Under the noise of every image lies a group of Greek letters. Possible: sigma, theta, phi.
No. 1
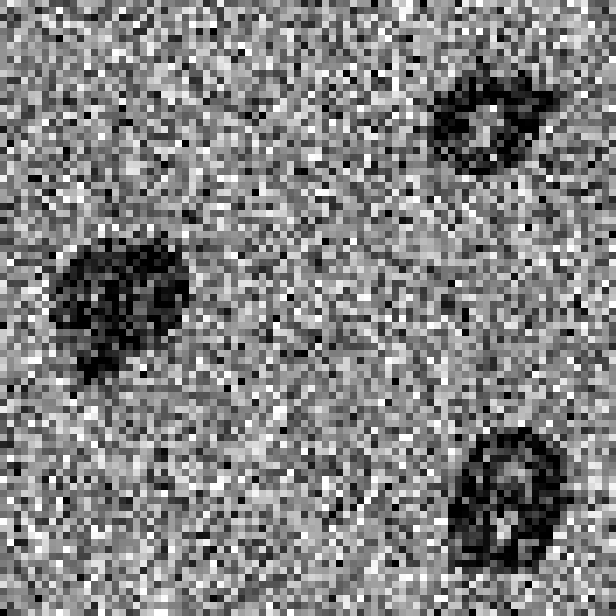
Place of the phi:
middle left
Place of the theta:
bottom right
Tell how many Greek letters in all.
3
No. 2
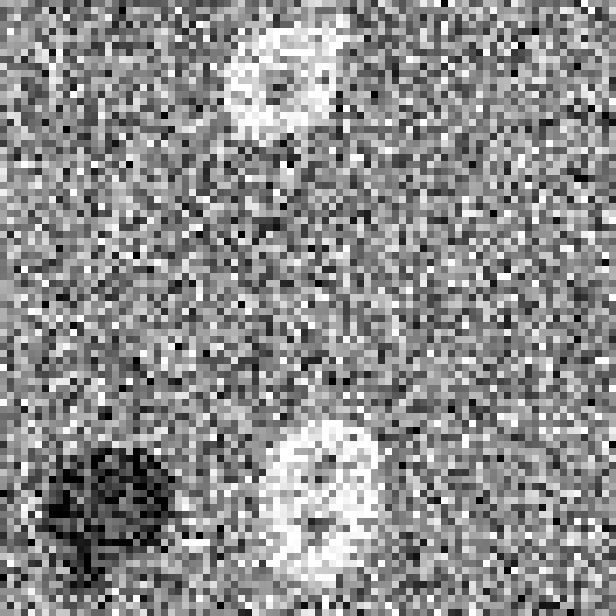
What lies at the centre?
nothing
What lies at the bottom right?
nothing
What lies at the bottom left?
phi
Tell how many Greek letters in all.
3
